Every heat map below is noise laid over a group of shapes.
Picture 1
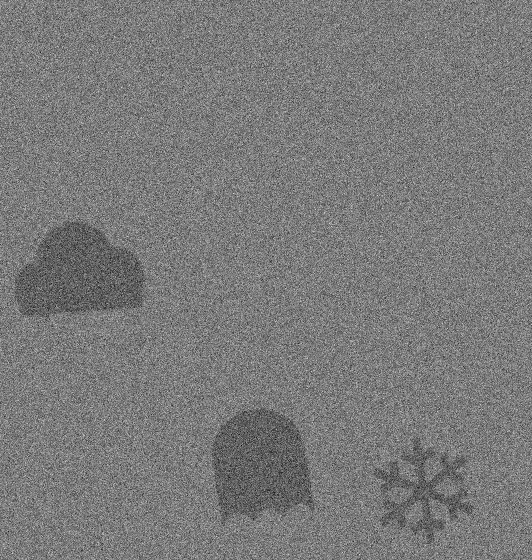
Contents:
middle left: cloud; bottom middle: ghost; bottom right: snowflake
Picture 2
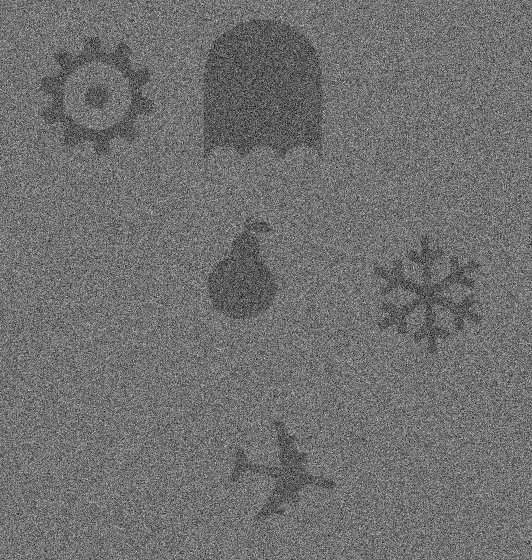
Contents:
top left: gear; top middle: ghost; centre: pear; middle right: snowflake; bottom middle: airplane
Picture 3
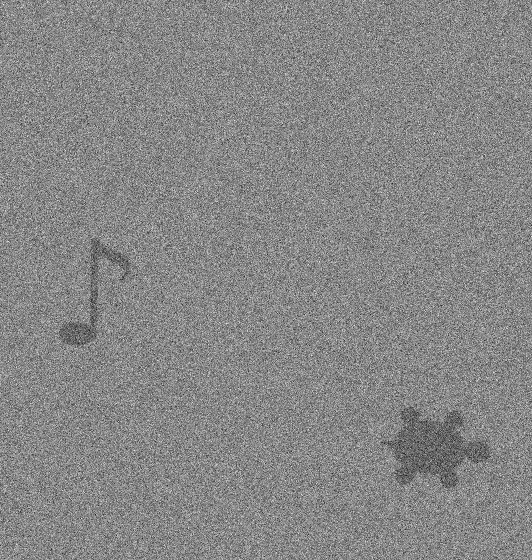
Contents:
middle left: musical note; bottom right: turtle
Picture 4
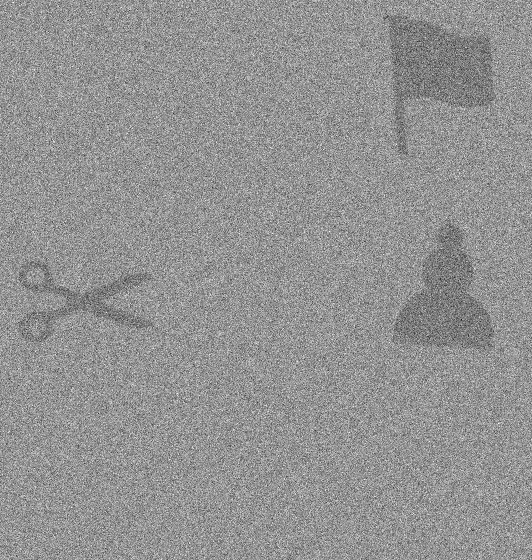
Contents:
top right: flag; middle left: pair of scissors; middle right: chess pawn
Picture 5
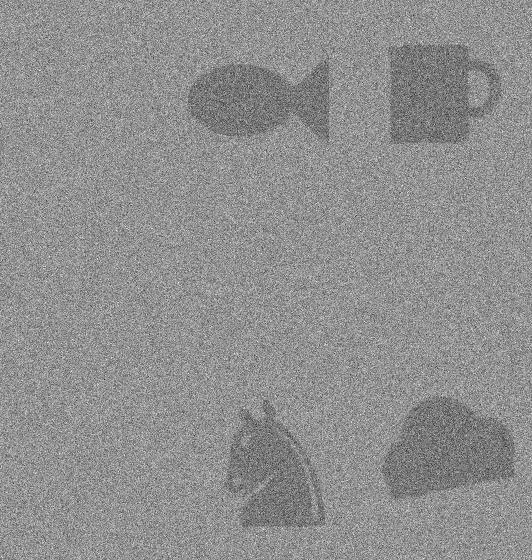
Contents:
top middle: fish; top right: cup; bottom middle: chess knight; bottom right: cloud
